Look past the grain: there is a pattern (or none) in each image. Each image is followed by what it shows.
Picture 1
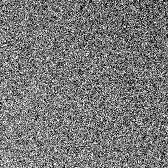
a smooth slope
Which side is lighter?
bottom left
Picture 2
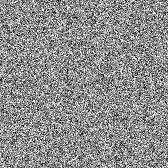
only noise
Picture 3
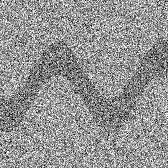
a wavy band
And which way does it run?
left to right
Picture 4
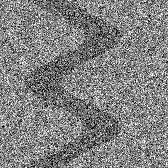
a wavy band
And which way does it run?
top to bottom
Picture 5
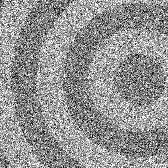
rings round one point
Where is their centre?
middle right
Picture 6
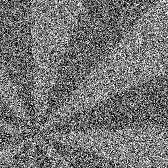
spokes from one point
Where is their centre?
bottom left
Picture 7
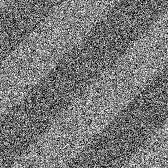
diagonal stripes
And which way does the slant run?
bottom left to top right
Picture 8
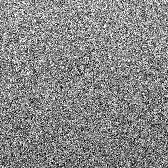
a smooth slope
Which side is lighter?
top
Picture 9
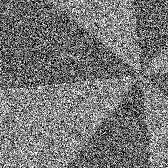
spokes from one point
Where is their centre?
middle right
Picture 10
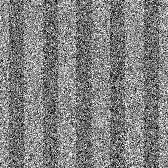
vertical stripes
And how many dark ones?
5
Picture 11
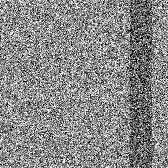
one vertical stripe
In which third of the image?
right
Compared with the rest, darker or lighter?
darker
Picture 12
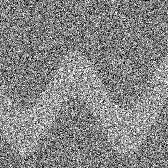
a wavy band
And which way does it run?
left to right
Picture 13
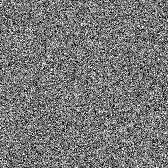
only noise
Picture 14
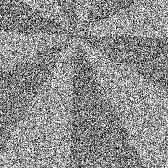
spokes from one point
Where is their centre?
top middle
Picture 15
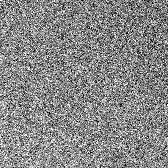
a smooth slope
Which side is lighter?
bottom left
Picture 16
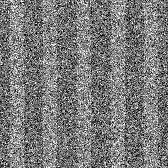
vertical stripes
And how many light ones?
5
